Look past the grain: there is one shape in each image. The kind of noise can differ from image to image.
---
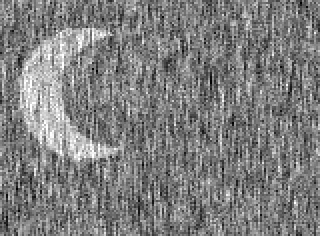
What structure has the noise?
streaked along the columns
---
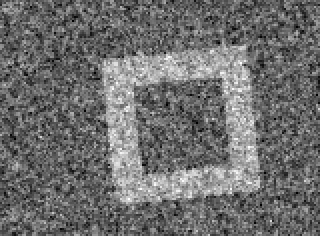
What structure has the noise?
blotchy
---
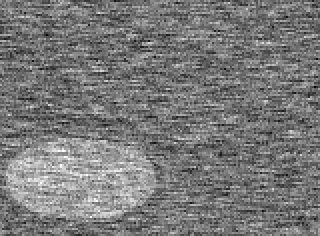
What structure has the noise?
streaked along the rows
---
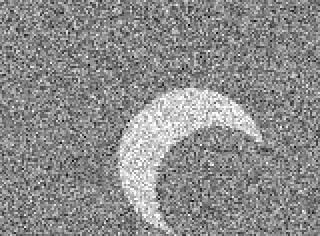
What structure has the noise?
low rank plus noise
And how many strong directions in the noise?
one
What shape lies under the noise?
crescent
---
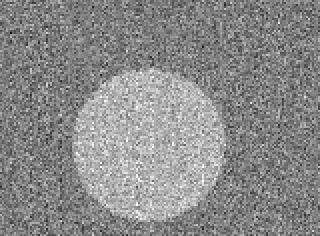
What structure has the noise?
columns of uneven size
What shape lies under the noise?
disc
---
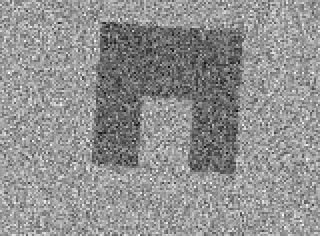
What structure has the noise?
low rank plus noise
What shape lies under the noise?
square with a notch
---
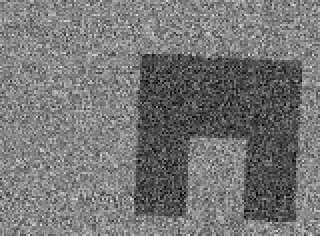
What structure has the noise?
rows of uneven size
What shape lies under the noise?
square with a notch
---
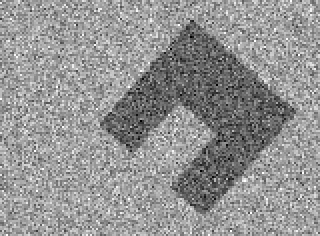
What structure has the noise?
independent entries
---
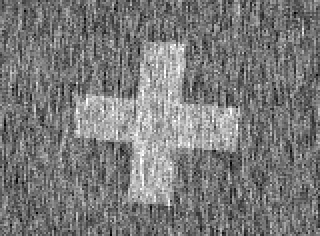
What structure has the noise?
streaked along the columns
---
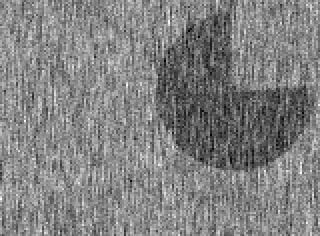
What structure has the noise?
streaked along the columns
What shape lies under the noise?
disc with a wedge cut out
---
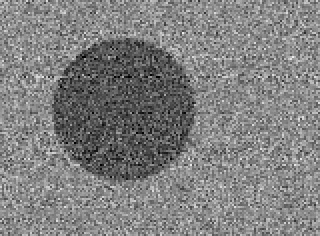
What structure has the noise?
rows of uneven size
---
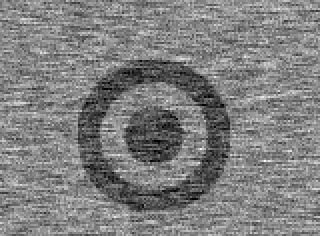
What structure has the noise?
streaked along the rows
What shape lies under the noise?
bullseye
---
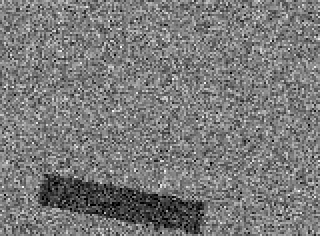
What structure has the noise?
low rank plus noise
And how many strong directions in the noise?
two
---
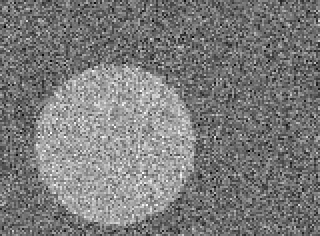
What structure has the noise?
low rank plus noise
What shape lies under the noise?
disc
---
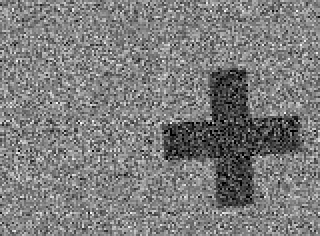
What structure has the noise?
rows of uneven size
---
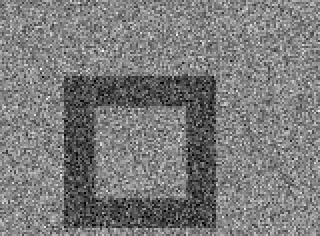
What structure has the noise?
independent entries
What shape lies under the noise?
square frame
